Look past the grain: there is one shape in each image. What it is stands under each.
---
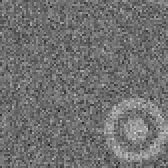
bullseye
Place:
bottom right
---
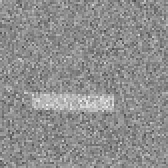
bar
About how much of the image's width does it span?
half
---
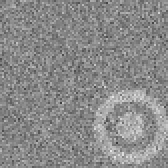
bullseye
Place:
bottom right
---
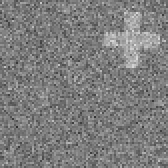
cross
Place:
top right
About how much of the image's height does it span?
a third
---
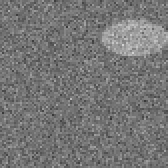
ellipse
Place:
top right
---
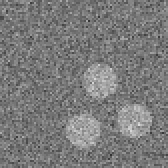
three dots
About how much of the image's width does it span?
half
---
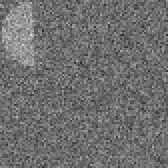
half disc
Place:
top left
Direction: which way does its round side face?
left
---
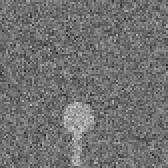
lollipop
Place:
bottom middle
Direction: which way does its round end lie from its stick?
up
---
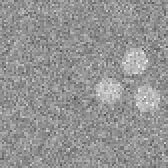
three dots
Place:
middle right
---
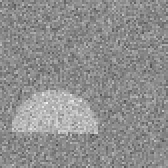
half disc
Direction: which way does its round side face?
up
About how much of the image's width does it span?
half
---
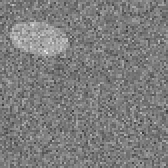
ellipse
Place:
top left
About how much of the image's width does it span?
a third
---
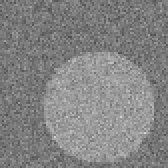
disc
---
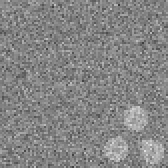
three dots
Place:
bottom right
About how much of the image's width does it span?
a third
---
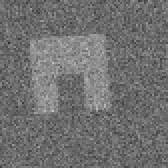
square with a notch
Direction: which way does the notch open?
down
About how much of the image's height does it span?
half
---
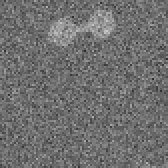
dumbbell
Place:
top middle
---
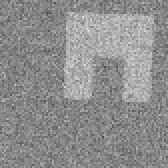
square with a notch
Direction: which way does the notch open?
down
